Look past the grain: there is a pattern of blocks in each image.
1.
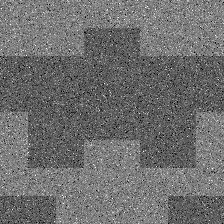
left and right mirror each other
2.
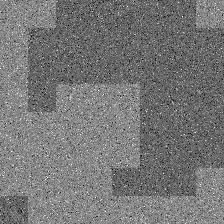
mirrored about the diagonal from the bottom left
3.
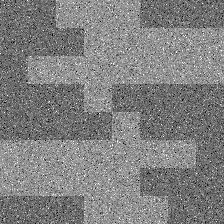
the same after a half turn
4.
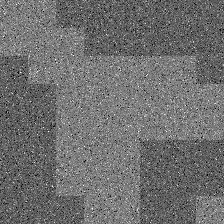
mirrored about the diagonal from the top left
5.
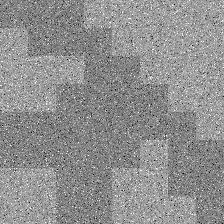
mirrored about the diagonal from the bottom left
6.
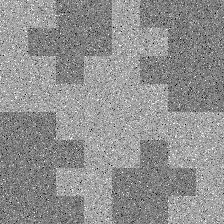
the same after a half turn
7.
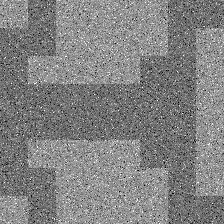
top and bottom mirror each other
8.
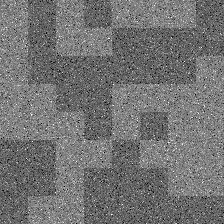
no symmetry
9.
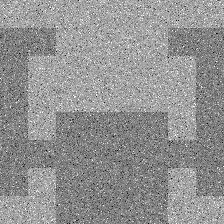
left and right mirror each other
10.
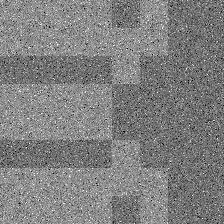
top and bottom mirror each other
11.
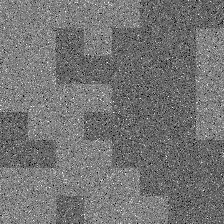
no symmetry
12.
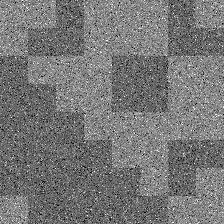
mirrored about the diagonal from the bottom left
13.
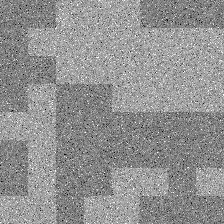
no symmetry
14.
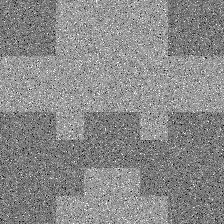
left and right mirror each other
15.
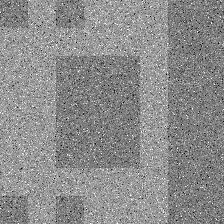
top and bottom mirror each other
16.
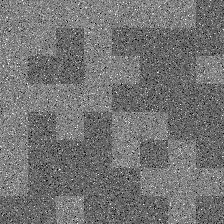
mirrored about the diagonal from the top left
